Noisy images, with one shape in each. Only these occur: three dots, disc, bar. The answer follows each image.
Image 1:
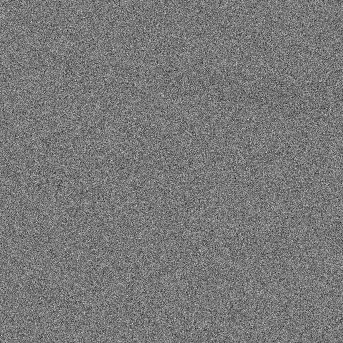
dark bar
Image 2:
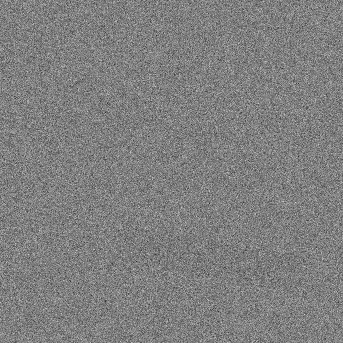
dark bar
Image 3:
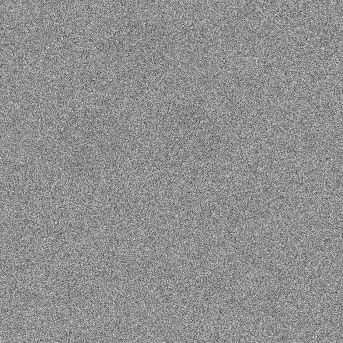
dark three dots
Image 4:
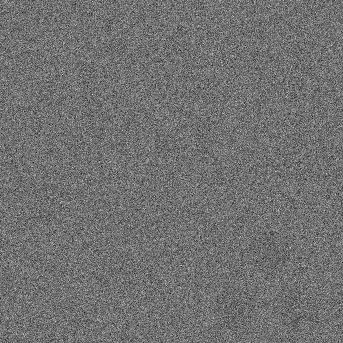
dark three dots, bottom right
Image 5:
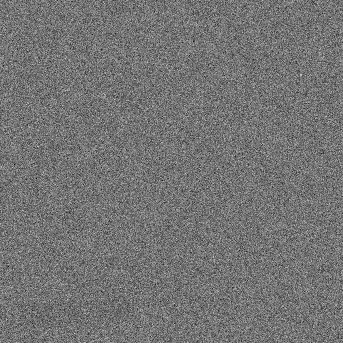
dark bar, bottom left
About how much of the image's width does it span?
a third
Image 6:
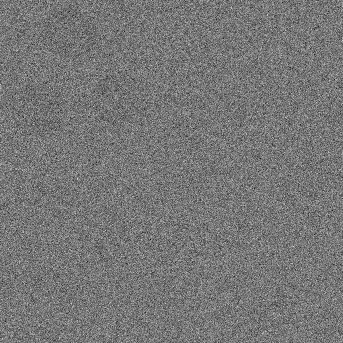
dark three dots, top left
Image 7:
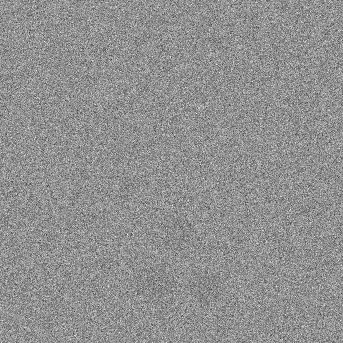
dark three dots, bottom middle
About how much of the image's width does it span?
a quarter
